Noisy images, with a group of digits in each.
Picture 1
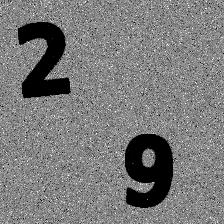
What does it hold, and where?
top left: dark 2; bottom right: dark 9
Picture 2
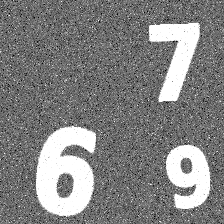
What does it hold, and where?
top right: light 7; bottom left: light 6; bottom right: light 9
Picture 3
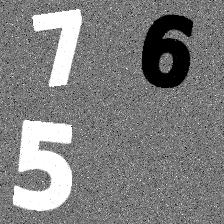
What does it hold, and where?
top left: light 7; top right: dark 6; bottom left: light 5
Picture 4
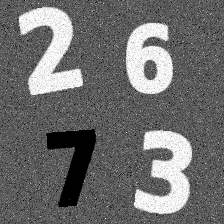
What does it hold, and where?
top left: light 2; top right: light 6; bottom left: dark 7; bottom right: light 3
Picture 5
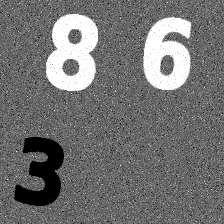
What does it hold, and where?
top left: light 8; top right: light 6; bottom left: dark 3
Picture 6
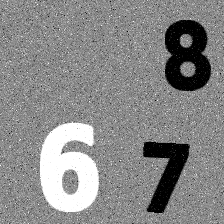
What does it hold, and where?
top right: dark 8; bottom left: light 6; bottom right: dark 7
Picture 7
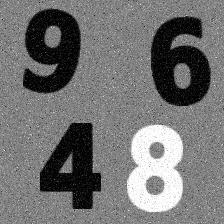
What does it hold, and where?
top left: dark 9; top right: dark 6; bottom left: dark 4; bottom right: light 8
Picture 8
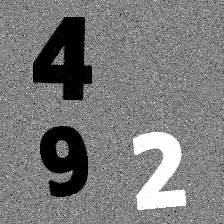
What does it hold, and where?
top left: dark 4; bottom left: dark 9; bottom right: light 2
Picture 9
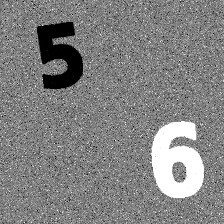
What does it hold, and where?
top left: dark 5; bottom right: light 6
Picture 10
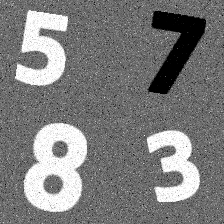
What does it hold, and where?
top left: light 5; top right: dark 7; bottom left: light 8; bottom right: light 3
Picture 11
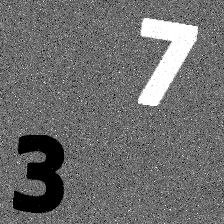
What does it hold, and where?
top right: light 7; bottom left: dark 3
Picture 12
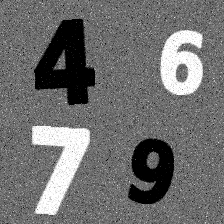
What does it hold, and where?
top left: dark 4; top right: light 6; bottom left: light 7; bottom right: dark 9
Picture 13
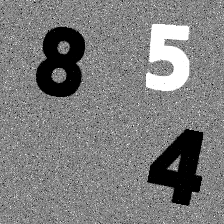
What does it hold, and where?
top left: dark 8; top right: light 5; bottom right: dark 4
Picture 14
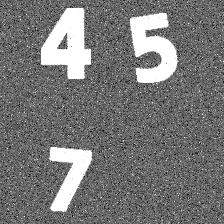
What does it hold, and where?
top left: light 4; top right: light 5; bottom left: light 7
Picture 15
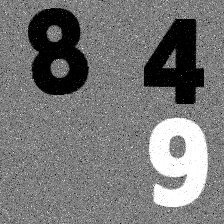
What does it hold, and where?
top left: dark 8; top right: dark 4; bottom right: light 9
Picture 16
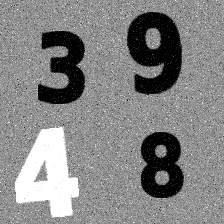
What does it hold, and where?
top left: dark 3; top right: dark 9; bottom left: light 4; bottom right: dark 8
